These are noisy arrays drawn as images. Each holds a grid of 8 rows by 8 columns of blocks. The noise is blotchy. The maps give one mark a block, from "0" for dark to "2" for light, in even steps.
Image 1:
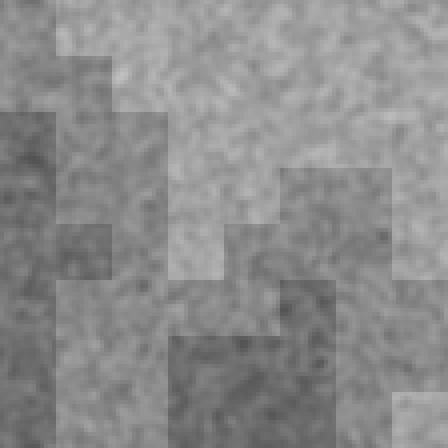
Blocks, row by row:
12222222
11222222
01122222
01122112
00121112
01111011
01100011
01100012
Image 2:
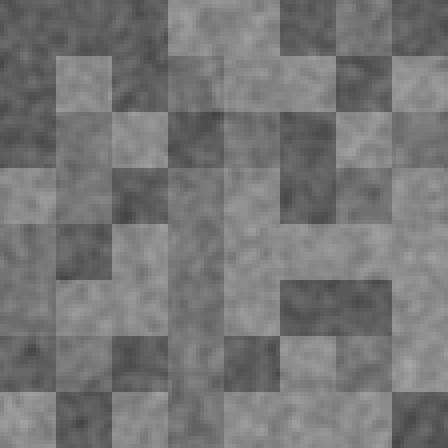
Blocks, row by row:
00022010
02012202
01201021
21012012
10212222
12212002
01010212
20212220
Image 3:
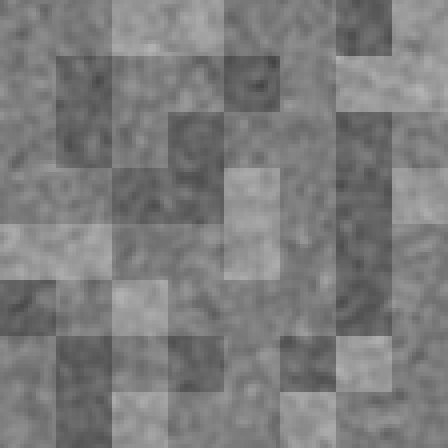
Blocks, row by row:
11221102
10110122
10101101
11002102
22112101
01211101
10101021
10211211
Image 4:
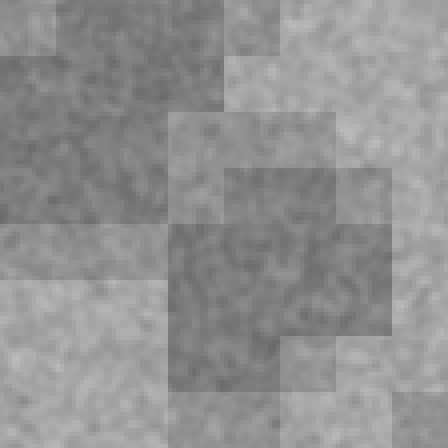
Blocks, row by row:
10001222
00002222
00011122
00010012
11100002
22200002
22200122
22211221
